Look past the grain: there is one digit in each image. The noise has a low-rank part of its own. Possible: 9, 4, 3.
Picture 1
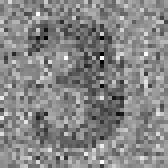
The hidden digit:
3
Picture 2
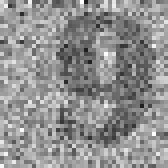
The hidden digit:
9
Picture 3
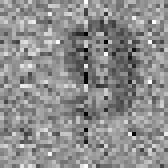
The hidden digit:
9
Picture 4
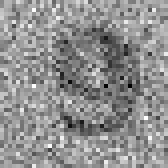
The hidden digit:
9
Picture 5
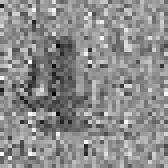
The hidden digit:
4
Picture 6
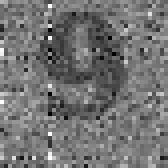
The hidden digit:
9
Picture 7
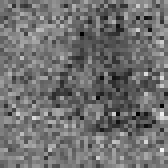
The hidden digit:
4
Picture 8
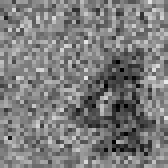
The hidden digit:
4
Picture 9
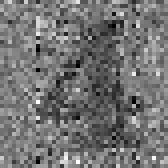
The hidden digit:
4
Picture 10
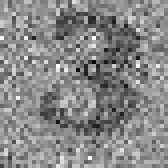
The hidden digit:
3
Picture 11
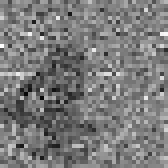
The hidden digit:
4
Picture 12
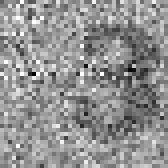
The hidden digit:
3
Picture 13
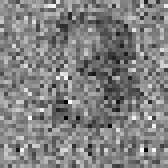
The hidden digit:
3
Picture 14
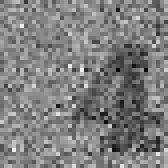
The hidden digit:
4
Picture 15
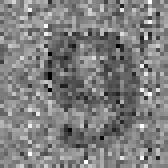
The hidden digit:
9
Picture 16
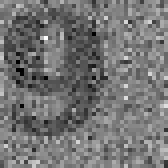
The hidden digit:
9
